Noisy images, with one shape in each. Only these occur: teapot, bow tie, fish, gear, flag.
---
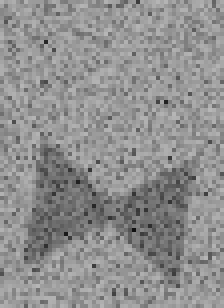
bow tie
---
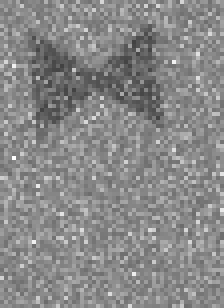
bow tie
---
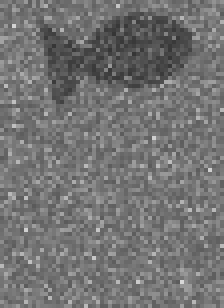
fish
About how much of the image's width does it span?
two thirds
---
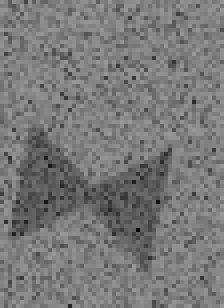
bow tie
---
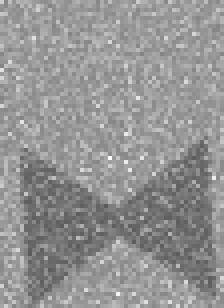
bow tie
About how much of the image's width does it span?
nearly all
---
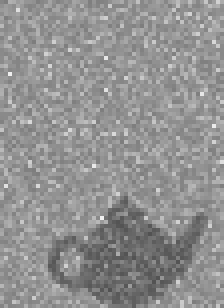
teapot
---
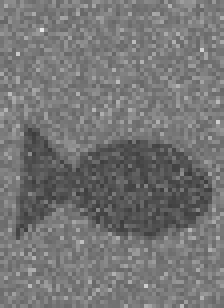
fish
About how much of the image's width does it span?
nearly all
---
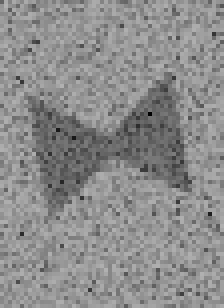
bow tie
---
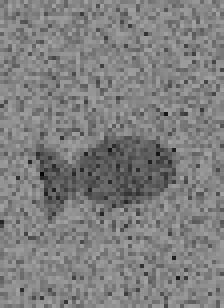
fish
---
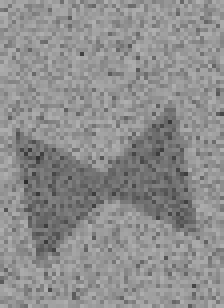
bow tie
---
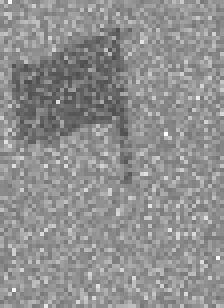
flag
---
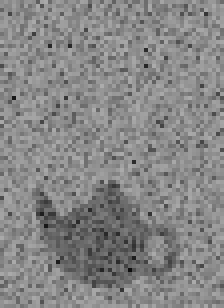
teapot
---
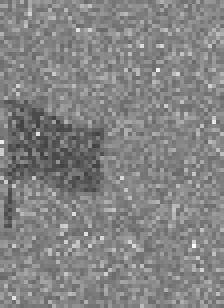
flag
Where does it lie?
middle left
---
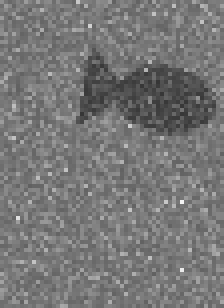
fish
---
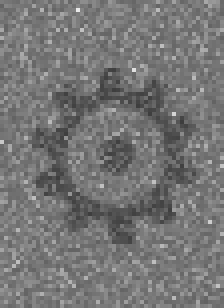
gear
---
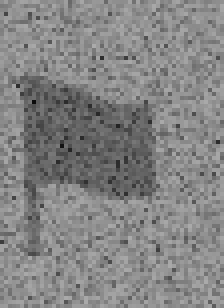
flag
